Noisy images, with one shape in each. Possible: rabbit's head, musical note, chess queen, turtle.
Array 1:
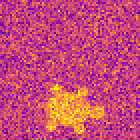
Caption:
light turtle
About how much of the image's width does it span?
half
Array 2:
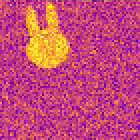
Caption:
light rabbit's head
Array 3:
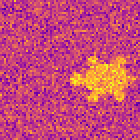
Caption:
light turtle
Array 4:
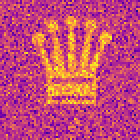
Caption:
light chess queen
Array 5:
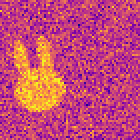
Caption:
light rabbit's head
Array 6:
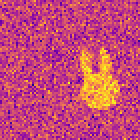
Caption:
light rabbit's head
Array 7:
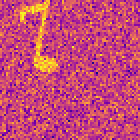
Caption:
light musical note
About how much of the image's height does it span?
half
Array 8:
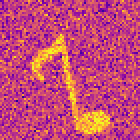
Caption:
light musical note
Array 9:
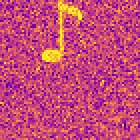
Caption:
light musical note, top middle
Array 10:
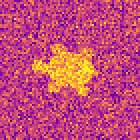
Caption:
light turtle
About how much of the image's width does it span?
half
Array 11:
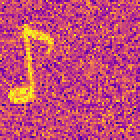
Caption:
light musical note
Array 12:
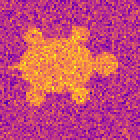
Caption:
light turtle
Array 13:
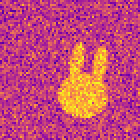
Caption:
light rabbit's head
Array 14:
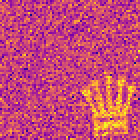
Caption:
light chess queen, bottom right
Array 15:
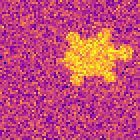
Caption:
light turtle
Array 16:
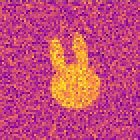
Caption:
light rabbit's head
